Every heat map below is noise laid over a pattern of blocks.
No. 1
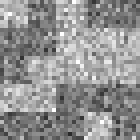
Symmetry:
no symmetry
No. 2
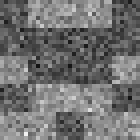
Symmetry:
left and right mirror each other
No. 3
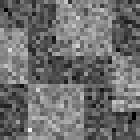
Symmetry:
the same after a half turn
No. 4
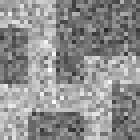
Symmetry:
no symmetry
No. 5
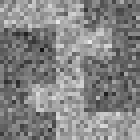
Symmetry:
the same after a half turn
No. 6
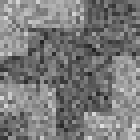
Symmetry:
mirrored about the diagonal from the bottom left
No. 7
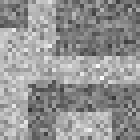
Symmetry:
no symmetry
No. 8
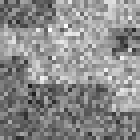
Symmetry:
no symmetry
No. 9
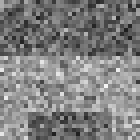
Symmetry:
left and right mirror each other
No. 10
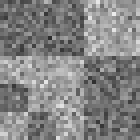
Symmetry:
mirrored about the diagonal from the bottom left
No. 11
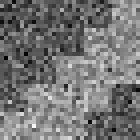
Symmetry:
mirrored about the diagonal from the top left
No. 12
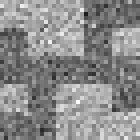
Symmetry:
the same after a half turn
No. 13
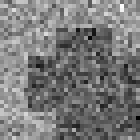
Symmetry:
mirrored about the diagonal from the top left
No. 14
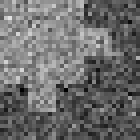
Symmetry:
mirrored about the diagonal from the top left
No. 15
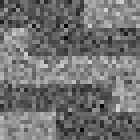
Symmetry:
the same after a half turn
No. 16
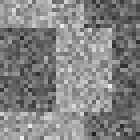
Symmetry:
top and bottom mirror each other
